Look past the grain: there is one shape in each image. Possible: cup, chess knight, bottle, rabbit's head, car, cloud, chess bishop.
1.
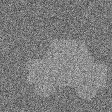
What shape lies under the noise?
car
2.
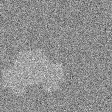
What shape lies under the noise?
car
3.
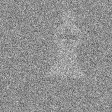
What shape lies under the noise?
chess bishop
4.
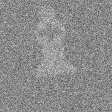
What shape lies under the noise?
chess bishop
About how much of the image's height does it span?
two thirds
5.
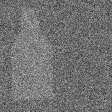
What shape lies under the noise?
bottle
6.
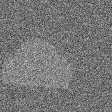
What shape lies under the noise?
cloud
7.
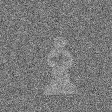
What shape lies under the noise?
chess bishop
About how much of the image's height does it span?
half
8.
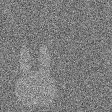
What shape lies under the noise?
rabbit's head
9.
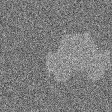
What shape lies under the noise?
car
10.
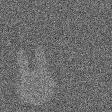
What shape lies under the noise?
rabbit's head
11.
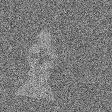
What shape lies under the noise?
chess bishop
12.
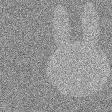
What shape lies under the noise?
rabbit's head
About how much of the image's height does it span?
nearly all
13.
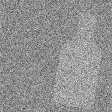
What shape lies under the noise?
bottle
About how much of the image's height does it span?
nearly all
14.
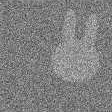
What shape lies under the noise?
rabbit's head
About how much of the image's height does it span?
two thirds
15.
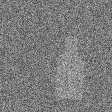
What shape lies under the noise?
bottle
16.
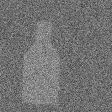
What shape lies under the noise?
bottle
